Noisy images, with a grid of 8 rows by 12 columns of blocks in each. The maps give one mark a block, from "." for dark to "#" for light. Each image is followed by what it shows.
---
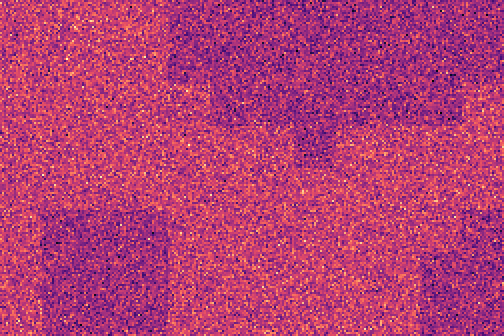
# # # # . . . . . . . .
# # # # . . . . . . . .
# # # # # . . . . . . #
# # # # # # # . # # # #
# # # # # # # # # # # #
# . . . # # # # # # # .
# . . . # # # # # # . .
# . . . # # # # # # . .
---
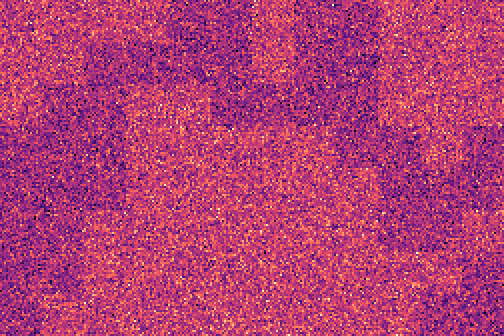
# # # # . . # . . # # #
# # . . . . # . . # # #
# . . # # . . . . # # #
. . . # # # # # . . # .
. . . # # # # # # . . .
. . # # # # # # # . . #
. . # # # # # # # # # .
. # # # # # # # # # . .
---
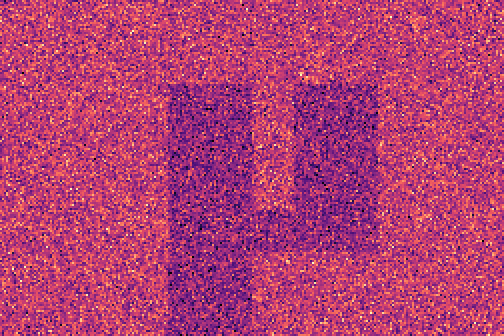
# # # # # # # # # # # #
# # # # # # # # # # # #
# # # # . . # . . # # #
# # # # . . # . . # # #
# # # # . . # . . # # #
# # # # . . . . . # # #
# # # # . . # # # # # #
# # # # . . # # # # # #
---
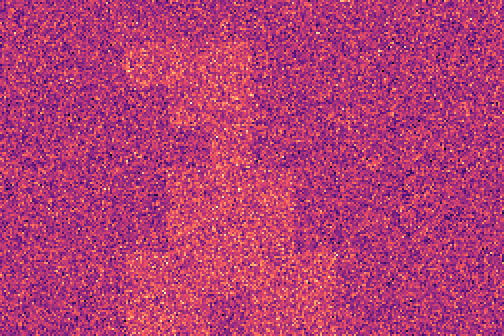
. . . . . . . . . . . .
. . . # # # . . . . . .
. . . . # # . . . . . .
. . . . . # . . . . . .
. . . . # # # . . . . .
. . . . # # # . . . . .
. . . # # # # # . . . .
. . . # # . # # . . . .
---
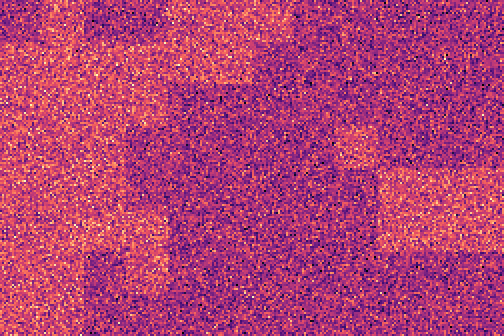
. # . . # # # . . . . .
# # # # # # . . . . . .
# # # # . . . . . . . .
# # # . . . . . # . . .
# # # . . . . . . # # #
# # # # . . . . . # # #
# # . # . . . . . . . .
# # . . . . . . . . . .
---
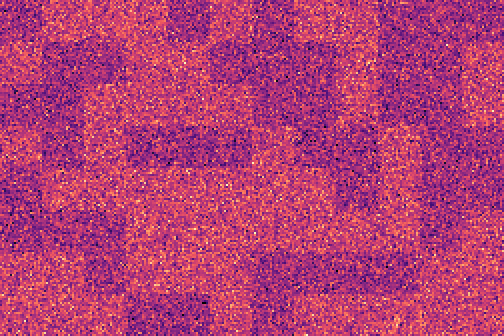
. # # # . # . # # . . .
# . . # # . . . # . . #
. . # # # # . . # . . #
# . # . . . # . . # . .
. # # # # # # # . # . .
. . . # # # # # # # . #
# # . # # # . . . . # #
# # # . . # . # # # # #
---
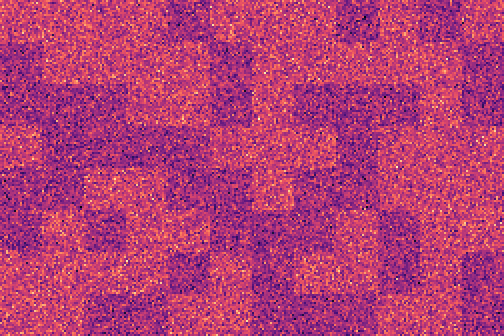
# # # # . # # # . # . #
. # # # # . # # # # # .
. . . # # . # . . . # .
# . . . . # # # . # # #
. . # # . . # . . # # #
. # . # # . . . # . # #
# # # # . # . # # . # .
# # . . # # . . . # # .
